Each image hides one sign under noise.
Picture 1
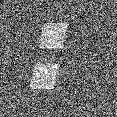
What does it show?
light colon
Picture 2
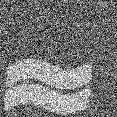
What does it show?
light approximately sign
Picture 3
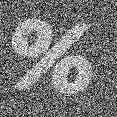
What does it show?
light percent sign
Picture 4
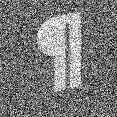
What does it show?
light pilcrow
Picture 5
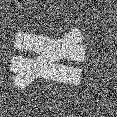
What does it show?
light not-equal sign
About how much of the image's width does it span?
two thirds
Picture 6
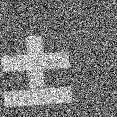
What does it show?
light plus-minus sign
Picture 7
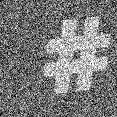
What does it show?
light hash sign
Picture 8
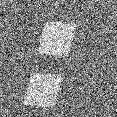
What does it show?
light colon
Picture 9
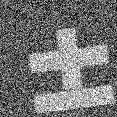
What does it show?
light plus-minus sign
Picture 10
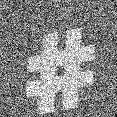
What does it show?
light hash sign
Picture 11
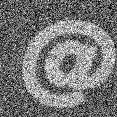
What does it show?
light at sign
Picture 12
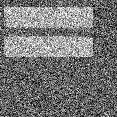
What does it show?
light equals sign
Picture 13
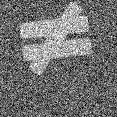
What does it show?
light not-equal sign
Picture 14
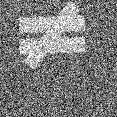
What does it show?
light not-equal sign
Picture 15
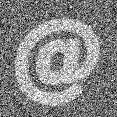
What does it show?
light at sign
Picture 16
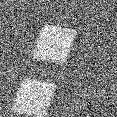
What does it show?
light colon
